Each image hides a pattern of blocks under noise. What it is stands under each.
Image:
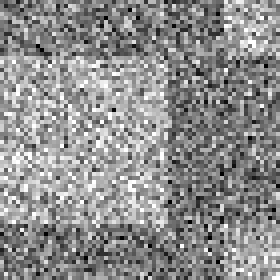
top and bottom mirror each other
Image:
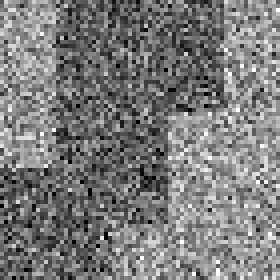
no symmetry
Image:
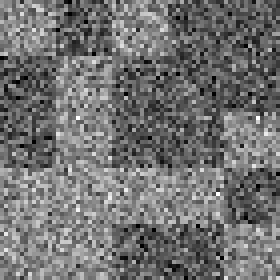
mirrored about the diagonal from the bottom left
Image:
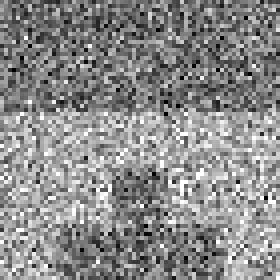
left and right mirror each other
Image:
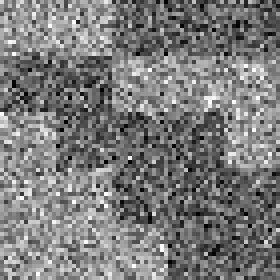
no symmetry
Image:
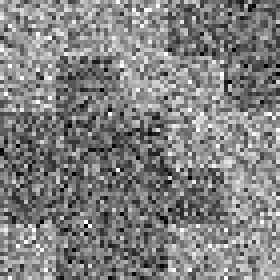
mirrored about the diagonal from the bottom left
